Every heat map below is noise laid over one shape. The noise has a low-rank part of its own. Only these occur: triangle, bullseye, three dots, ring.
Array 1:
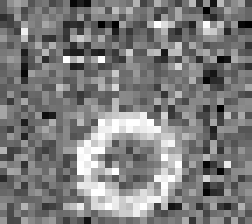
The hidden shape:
ring
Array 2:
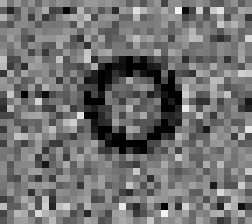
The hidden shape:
ring
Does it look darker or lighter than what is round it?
darker
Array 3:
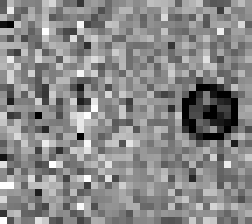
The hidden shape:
bullseye
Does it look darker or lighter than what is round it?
darker
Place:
middle right
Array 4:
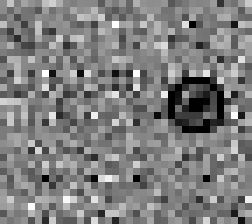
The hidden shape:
bullseye
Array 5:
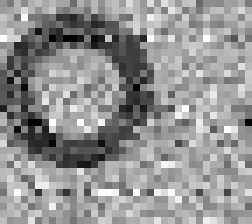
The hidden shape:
ring
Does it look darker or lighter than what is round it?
darker
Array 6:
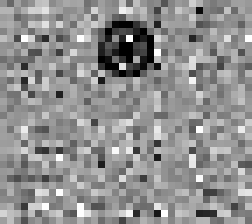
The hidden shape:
bullseye
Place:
top middle
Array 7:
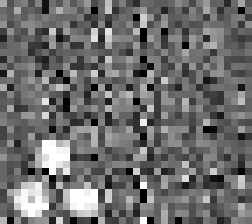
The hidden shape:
three dots
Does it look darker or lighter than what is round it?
lighter
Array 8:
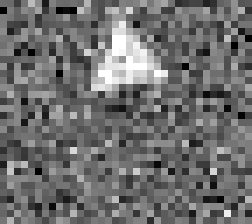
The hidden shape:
triangle
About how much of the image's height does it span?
a third
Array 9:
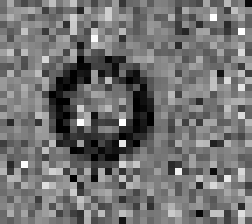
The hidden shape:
ring
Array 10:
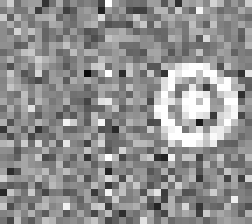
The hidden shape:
bullseye
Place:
middle right
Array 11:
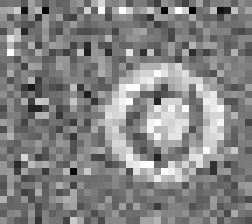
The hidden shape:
bullseye
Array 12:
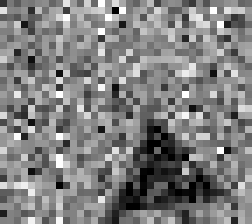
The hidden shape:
triangle
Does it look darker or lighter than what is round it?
darker
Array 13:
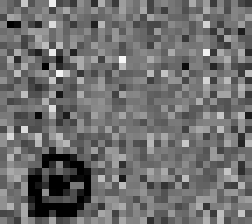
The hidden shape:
bullseye
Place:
bottom left
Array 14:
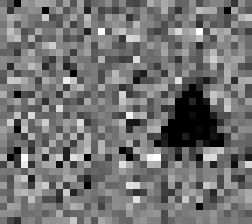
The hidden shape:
triangle
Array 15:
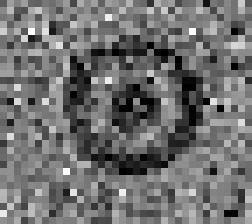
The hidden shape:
bullseye
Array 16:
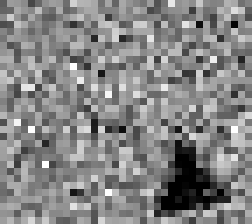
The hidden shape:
triangle
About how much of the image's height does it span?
a third
